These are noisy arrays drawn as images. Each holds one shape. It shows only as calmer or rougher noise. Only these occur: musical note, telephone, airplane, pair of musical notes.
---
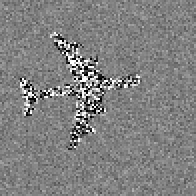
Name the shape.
airplane
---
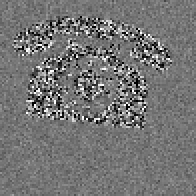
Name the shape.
telephone
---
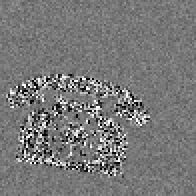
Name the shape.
telephone
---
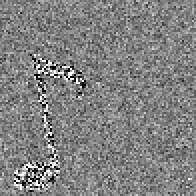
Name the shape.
musical note
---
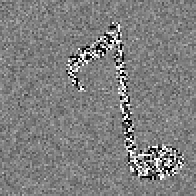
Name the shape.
musical note
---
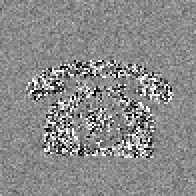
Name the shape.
telephone
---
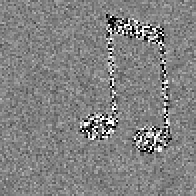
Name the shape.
pair of musical notes
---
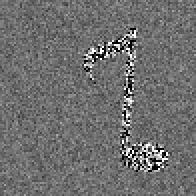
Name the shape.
musical note
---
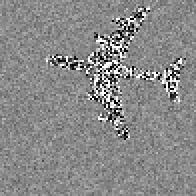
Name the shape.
airplane
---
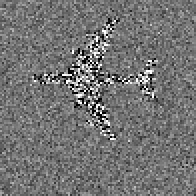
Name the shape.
airplane
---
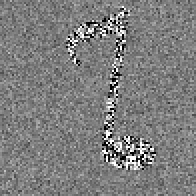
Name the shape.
musical note
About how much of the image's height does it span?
nearly all
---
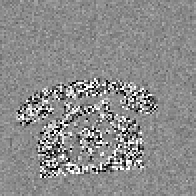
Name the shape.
telephone
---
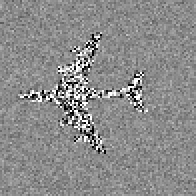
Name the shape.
airplane
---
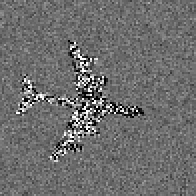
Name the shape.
airplane
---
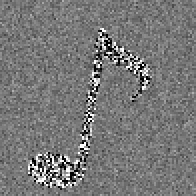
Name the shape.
musical note
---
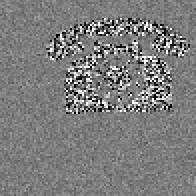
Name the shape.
telephone
